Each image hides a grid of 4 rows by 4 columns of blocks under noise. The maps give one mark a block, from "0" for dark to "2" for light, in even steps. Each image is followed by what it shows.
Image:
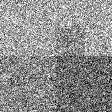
2 2 2 2
2 2 1 2
1 1 0 0
1 1 0 0
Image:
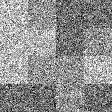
2 1 0 0
2 2 0 1
2 1 1 2
0 0 1 0
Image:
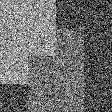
2 2 0 0
2 2 1 0
2 1 1 0
0 1 1 0
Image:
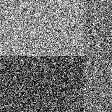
2 2 2 1
2 2 2 1
0 0 0 1
0 0 0 1
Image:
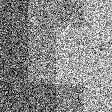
0 1 1 2
0 1 2 2
0 1 2 2
0 0 1 2
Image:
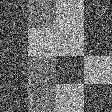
0 1 2 0
0 2 2 0
0 1 0 2
0 1 2 0
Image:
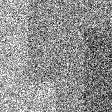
2 1 1 1
2 1 1 0
2 1 1 0
2 2 1 0
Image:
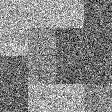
2 2 2 0
2 1 0 0
0 1 0 0
0 2 2 1
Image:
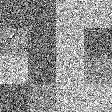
0 0 2 2
1 0 2 0
2 0 2 1
0 1 2 2
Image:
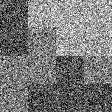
0 2 2 2
0 1 2 2
1 1 0 1
1 0 0 0
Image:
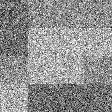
0 1 1 1
0 2 2 2
1 2 2 1
2 0 0 0
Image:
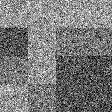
2 2 2 2
0 2 1 1
1 2 0 0
2 1 0 0
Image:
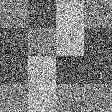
1 0 2 1
0 1 2 0
0 2 0 0
1 2 1 1
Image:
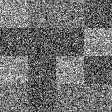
2 1 1 0
0 0 0 2
2 0 2 0
1 0 1 1
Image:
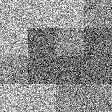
2 2 2 1
2 0 1 0
1 0 0 0
2 2 1 1
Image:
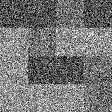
0 0 1 0
2 1 2 2
2 0 0 1
2 2 2 1
